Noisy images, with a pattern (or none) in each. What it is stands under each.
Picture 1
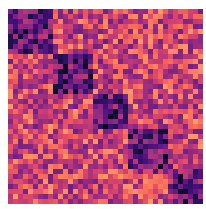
blocks along the diagonal
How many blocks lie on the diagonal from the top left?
5
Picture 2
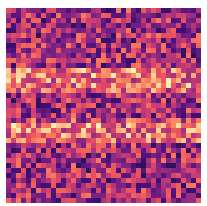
bands of rows
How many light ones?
2
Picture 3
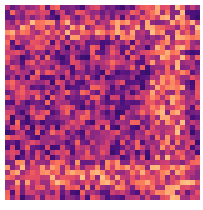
bands of rows crossing bands of columns
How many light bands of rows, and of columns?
2 and 1
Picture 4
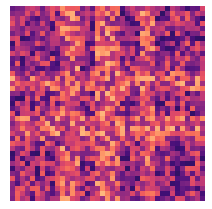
bands of rows crossing bands of columns
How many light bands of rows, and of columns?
2 and 3
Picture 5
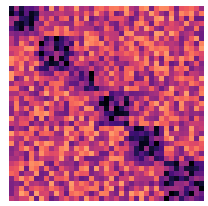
blocks along the diagonal
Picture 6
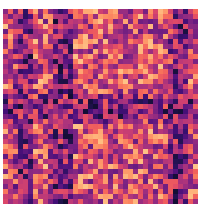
bands of rows crossing bands of columns
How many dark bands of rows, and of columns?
1 and 3
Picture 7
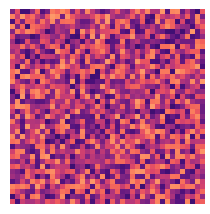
only noise
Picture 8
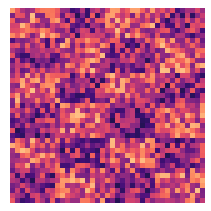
a checkerboard
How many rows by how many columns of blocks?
6 by 4
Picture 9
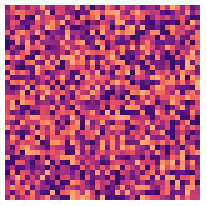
only noise
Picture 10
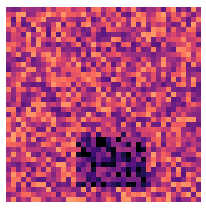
one block
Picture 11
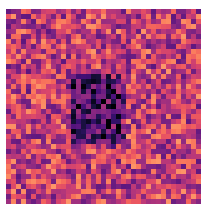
one block
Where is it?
centre
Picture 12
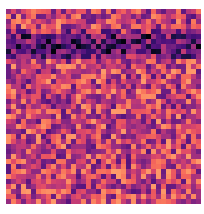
one band of rows
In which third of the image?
top
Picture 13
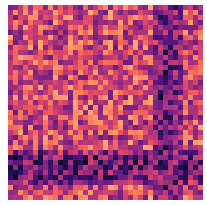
bands of rows crossing bands of columns
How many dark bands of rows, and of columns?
1 and 1
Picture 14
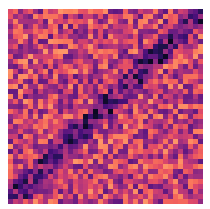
a diagonal band
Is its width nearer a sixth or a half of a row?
a sixth
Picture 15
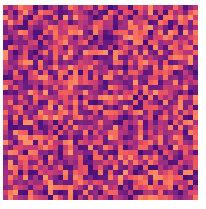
only noise
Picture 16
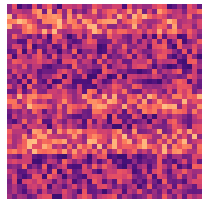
bands of rows
